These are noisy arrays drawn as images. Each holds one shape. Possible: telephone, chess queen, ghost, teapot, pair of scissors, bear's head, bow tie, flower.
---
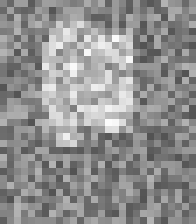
light telephone
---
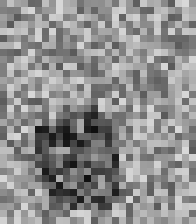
dark telephone
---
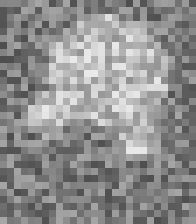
light bear's head
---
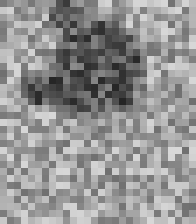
dark bear's head
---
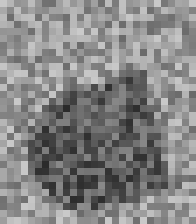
dark ghost
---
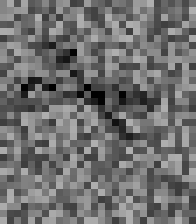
dark pair of scissors
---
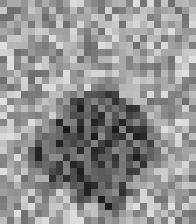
dark ghost
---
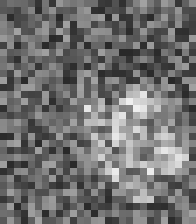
light telephone
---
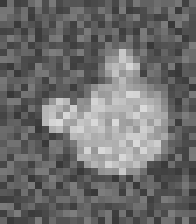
light bear's head
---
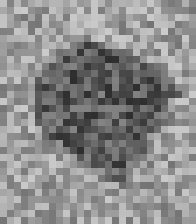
dark ghost
